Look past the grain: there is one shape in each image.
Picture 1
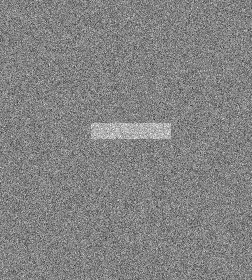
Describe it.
light bar, centre
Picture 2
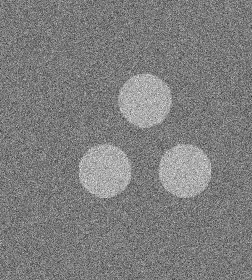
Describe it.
light three dots
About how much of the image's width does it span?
half
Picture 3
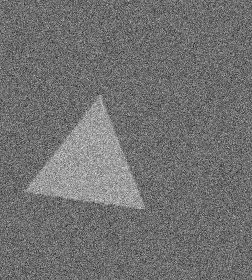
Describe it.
light triangle
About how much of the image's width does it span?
half
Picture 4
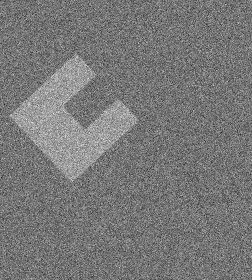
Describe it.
light square with a notch
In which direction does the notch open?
up and right
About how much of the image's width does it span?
half
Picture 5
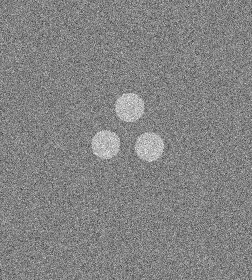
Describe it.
light three dots, centre
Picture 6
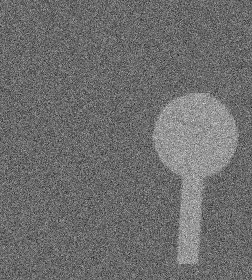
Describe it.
light lollipop
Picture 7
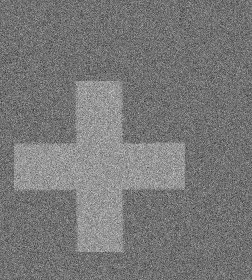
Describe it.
light cross
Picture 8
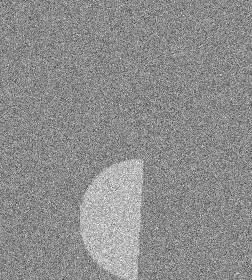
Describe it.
light half disc, bottom middle
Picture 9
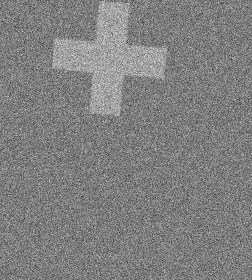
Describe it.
light cross
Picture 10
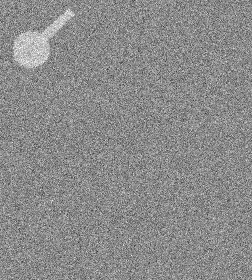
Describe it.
light lollipop, top left
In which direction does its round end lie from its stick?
down and left
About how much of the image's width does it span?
a quarter
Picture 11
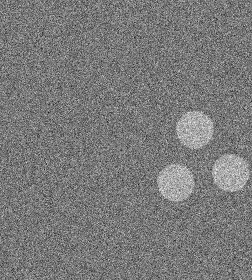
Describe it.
light three dots, middle right
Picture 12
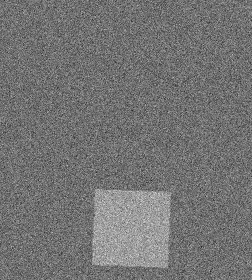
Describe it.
light square, bottom middle
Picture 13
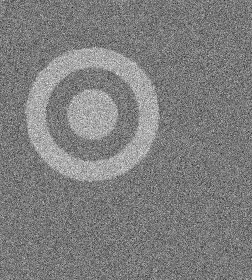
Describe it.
light bullseye
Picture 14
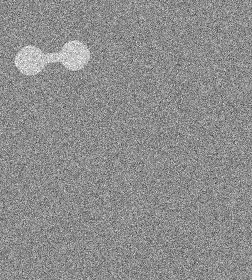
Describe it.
light dumbbell, top left
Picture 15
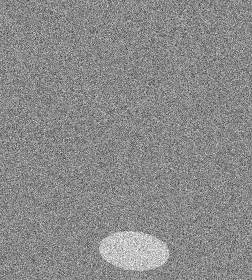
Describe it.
light ellipse, bottom middle
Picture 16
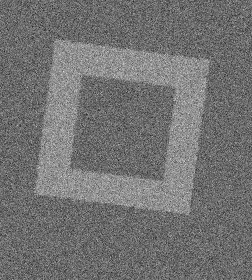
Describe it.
light square frame
